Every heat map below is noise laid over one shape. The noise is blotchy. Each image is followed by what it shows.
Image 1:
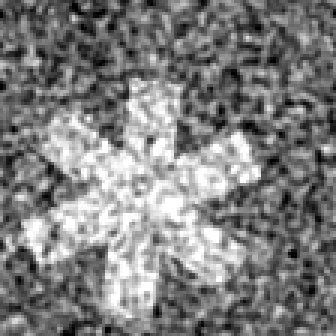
asterisk
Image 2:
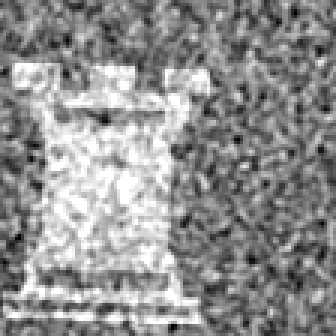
chess rook
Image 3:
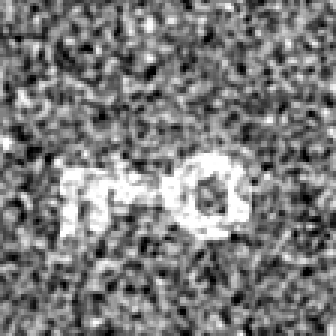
key
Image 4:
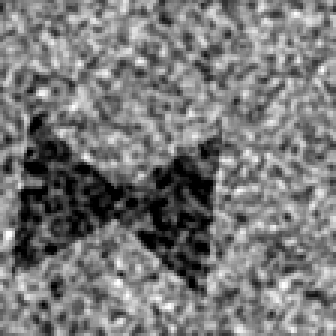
bow tie
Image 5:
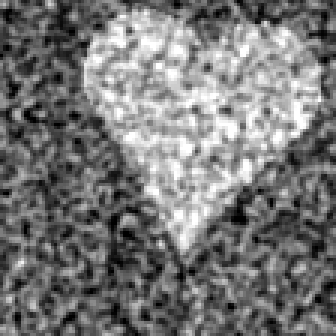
heart
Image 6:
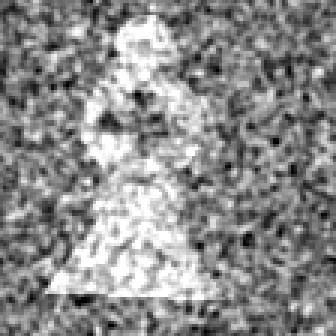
chess bishop
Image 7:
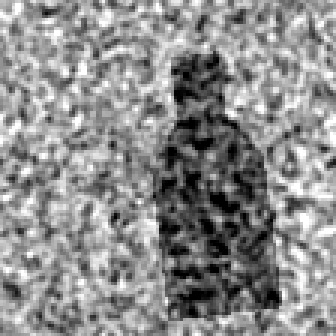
bottle
